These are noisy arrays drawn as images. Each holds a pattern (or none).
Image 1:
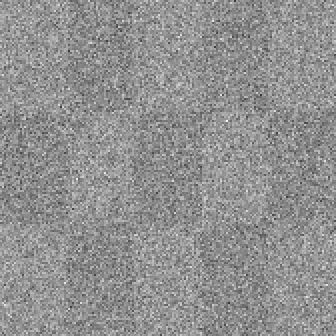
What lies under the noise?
a checkerboard
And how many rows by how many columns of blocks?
3 by 5
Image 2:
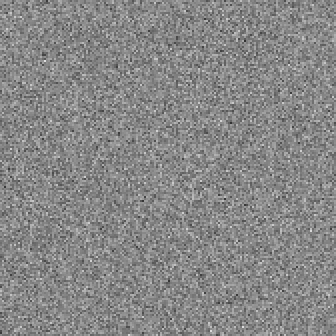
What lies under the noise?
only noise
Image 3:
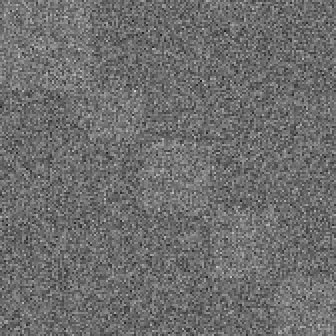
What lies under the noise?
blocks along the diagonal
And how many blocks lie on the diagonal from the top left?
5
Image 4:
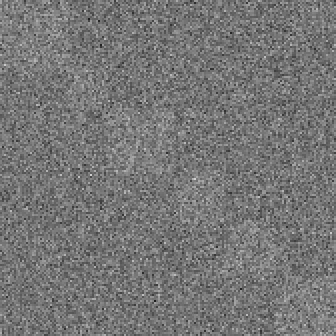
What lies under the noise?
blocks along the diagonal
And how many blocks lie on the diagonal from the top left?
6
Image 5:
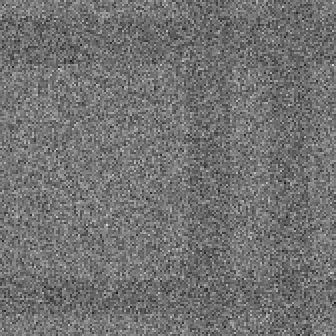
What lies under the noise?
bands of rows crossing bands of columns
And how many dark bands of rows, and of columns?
2 and 2
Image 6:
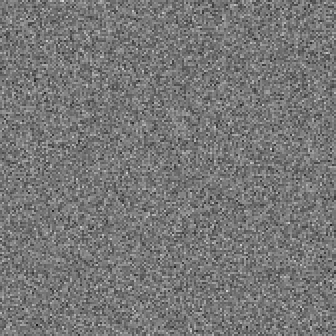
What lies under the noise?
only noise
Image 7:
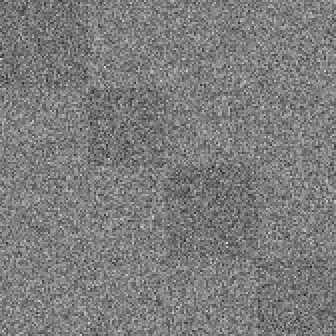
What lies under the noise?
blocks along the diagonal
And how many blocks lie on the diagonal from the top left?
4
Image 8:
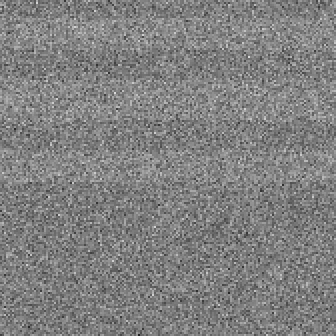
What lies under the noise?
bands of rows
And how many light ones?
3
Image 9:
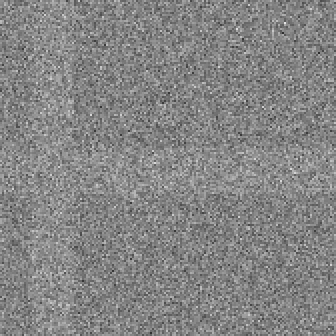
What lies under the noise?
bands of rows crossing bands of columns
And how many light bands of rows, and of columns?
1 and 1
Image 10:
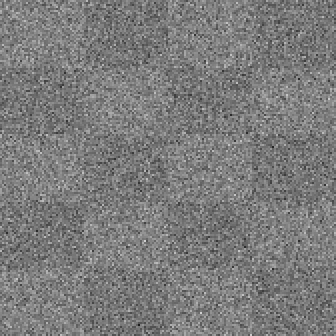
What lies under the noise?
a checkerboard
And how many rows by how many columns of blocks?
5 by 4
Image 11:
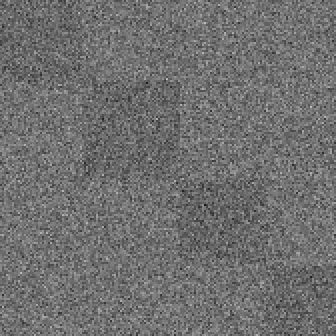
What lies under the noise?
blocks along the diagonal
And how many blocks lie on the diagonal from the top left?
4
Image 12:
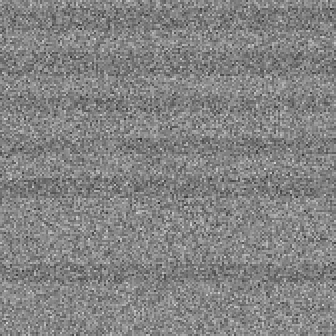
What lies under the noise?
bands of rows
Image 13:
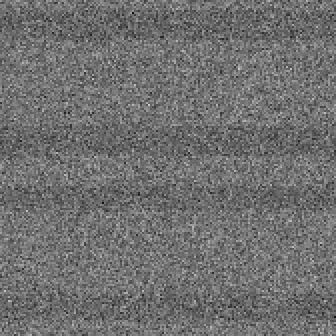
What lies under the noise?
bands of rows
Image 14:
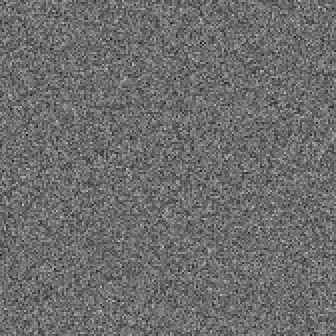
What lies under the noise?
only noise
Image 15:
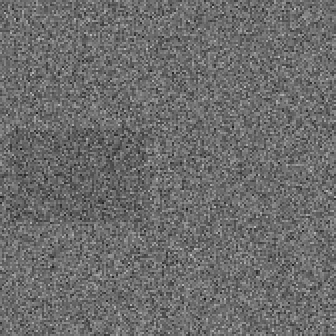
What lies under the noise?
one block
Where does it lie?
middle left
